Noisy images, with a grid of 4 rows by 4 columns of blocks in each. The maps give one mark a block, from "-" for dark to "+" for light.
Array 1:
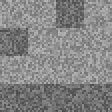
+ + - +
- + + +
+ + + +
- - - -
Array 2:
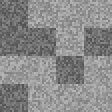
- + + +
- - + -
+ + - +
- + + +
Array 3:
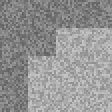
- - - -
- - + +
- + + +
- + + +
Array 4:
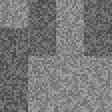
+ - + -
- - + -
- + + +
- + + +
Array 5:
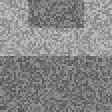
+ - - +
+ + + +
- - - -
- - - -
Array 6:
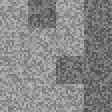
+ - + -
+ + + -
+ + - -
+ + + -
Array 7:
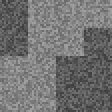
- + + +
- + + -
+ + - -
+ + - -
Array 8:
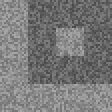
+ - - -
+ - + -
+ - - -
+ + + +
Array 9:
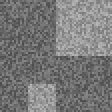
- - + +
- - + +
- - - -
- + - -
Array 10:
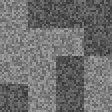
+ - - -
+ + + -
+ + - +
- + - +
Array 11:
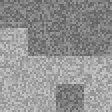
- - - -
+ - - -
+ + + +
+ + - +
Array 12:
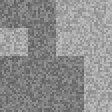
- - + +
+ - + +
- - - +
- - - +
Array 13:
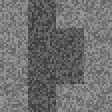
+ - + +
+ - - +
+ - - +
+ - + +
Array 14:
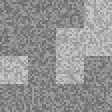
- - - +
- - + +
+ - + -
- - - -
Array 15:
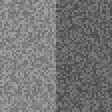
+ + - -
+ + - -
+ + - -
+ + - -
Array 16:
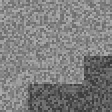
+ + + +
+ + + +
+ + + -
+ - - -
